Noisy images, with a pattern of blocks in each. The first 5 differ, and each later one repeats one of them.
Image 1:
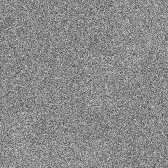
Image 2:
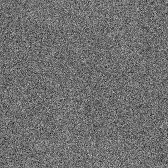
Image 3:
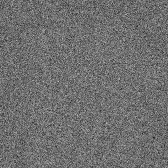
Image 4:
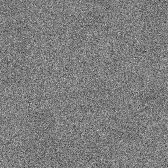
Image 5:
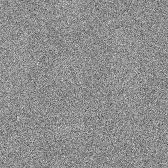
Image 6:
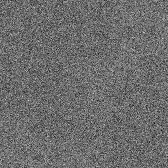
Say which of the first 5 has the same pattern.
1
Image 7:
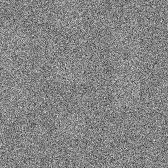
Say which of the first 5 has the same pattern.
5
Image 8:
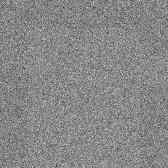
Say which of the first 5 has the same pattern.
3
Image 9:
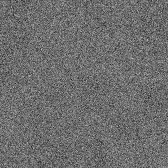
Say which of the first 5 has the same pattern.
4
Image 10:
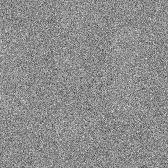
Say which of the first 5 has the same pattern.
5
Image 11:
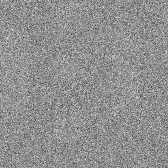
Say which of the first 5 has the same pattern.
5
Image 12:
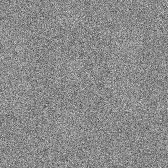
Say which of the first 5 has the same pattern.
5
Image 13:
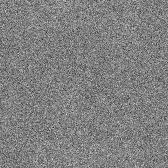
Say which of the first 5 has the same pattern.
2
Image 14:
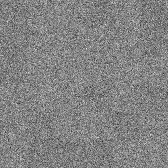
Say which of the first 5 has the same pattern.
4
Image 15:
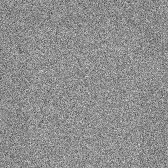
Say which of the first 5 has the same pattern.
3
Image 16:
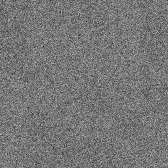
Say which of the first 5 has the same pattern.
4
